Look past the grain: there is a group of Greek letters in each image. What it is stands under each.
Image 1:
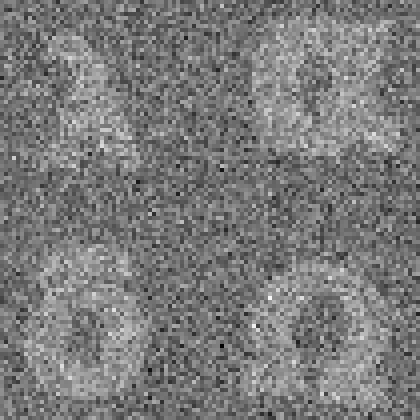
top left: lambda; top right: alpha; bottom left: delta; bottom right: omega
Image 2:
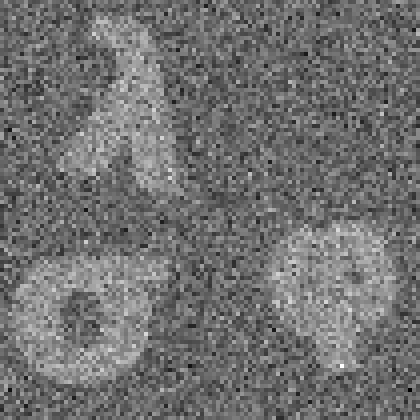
top left: lambda; bottom left: sigma; bottom right: phi
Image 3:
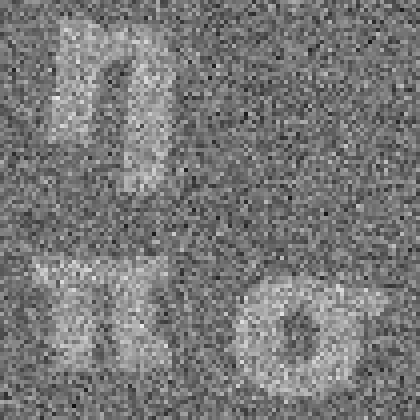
top left: eta; bottom left: pi; bottom right: sigma
